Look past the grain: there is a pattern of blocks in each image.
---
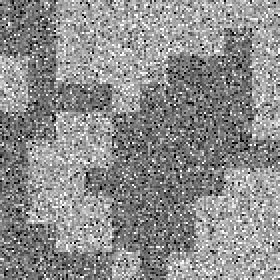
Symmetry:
no symmetry
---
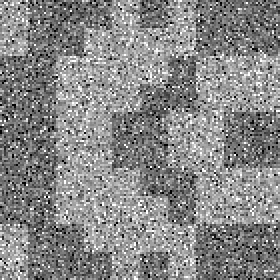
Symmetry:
top and bottom mirror each other
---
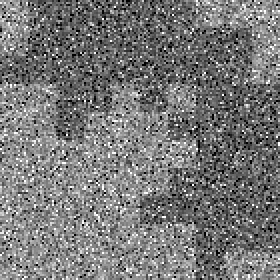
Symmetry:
mirrored about the diagonal from the bottom left
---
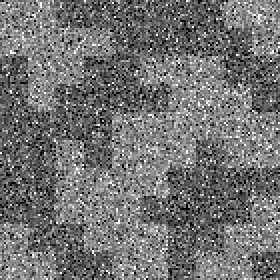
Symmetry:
mirrored about the diagonal from the top left
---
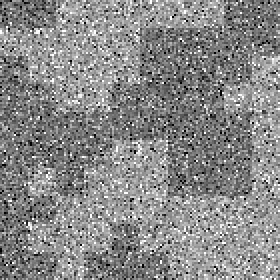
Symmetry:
no symmetry
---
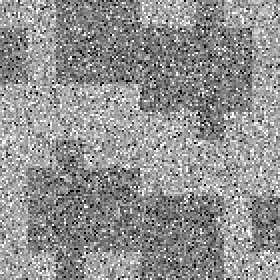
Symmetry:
the same after a half turn
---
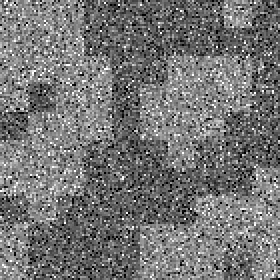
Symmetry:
no symmetry
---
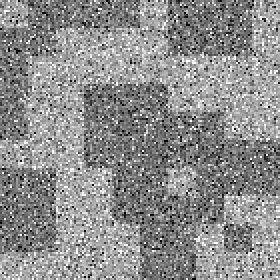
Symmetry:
mirrored about the diagonal from the top left
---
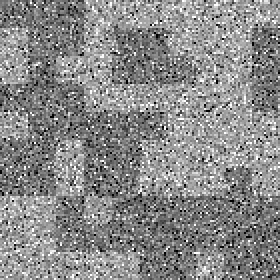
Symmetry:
no symmetry
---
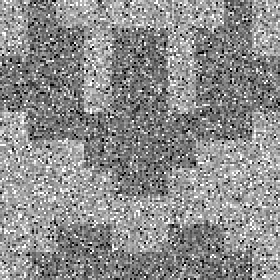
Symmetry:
left and right mirror each other
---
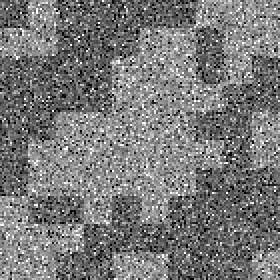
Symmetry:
mirrored about the diagonal from the top left
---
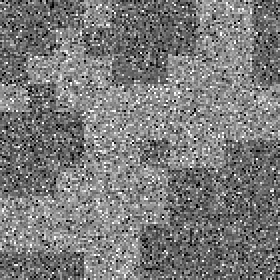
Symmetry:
mirrored about the diagonal from the top left
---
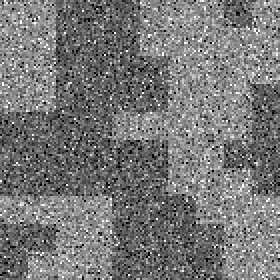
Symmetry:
no symmetry
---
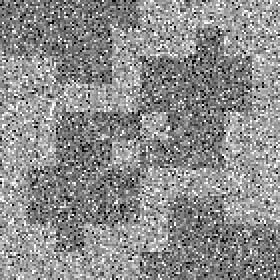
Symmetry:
the same after a half turn
